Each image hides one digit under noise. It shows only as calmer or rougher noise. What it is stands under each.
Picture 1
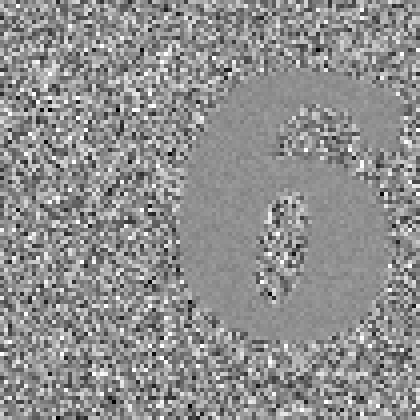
calm 6
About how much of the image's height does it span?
two thirds
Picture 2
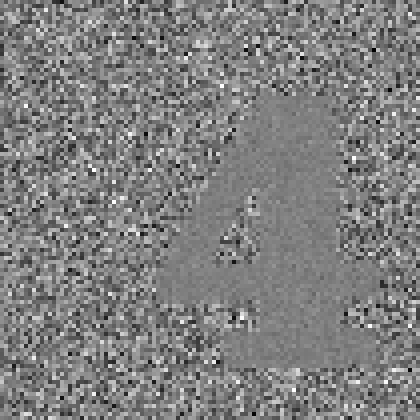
calm 4
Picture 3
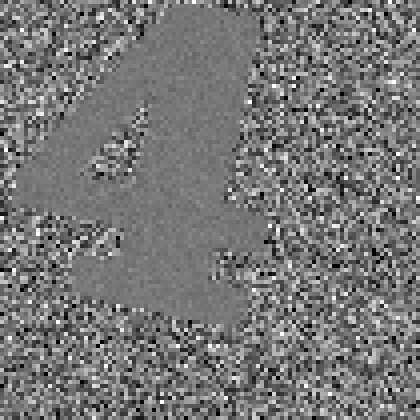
calm 4
